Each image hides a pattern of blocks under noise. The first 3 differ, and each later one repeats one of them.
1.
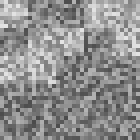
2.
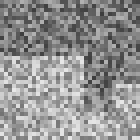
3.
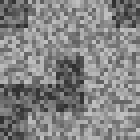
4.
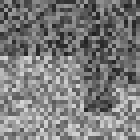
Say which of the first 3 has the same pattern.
2
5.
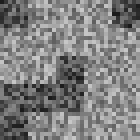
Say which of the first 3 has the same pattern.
3
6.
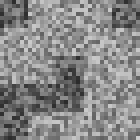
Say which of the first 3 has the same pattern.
3
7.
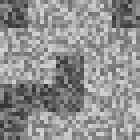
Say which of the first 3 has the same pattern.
3
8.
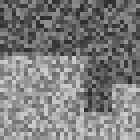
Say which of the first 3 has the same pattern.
2
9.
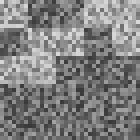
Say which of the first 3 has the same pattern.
1
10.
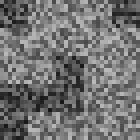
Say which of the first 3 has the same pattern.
3
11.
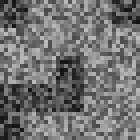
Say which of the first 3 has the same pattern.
3
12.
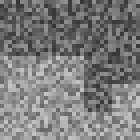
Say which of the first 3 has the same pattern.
2
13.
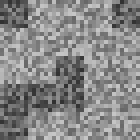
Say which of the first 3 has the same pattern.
3
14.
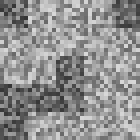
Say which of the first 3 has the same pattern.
3
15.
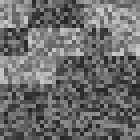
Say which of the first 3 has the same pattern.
1
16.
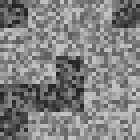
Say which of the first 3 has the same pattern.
3
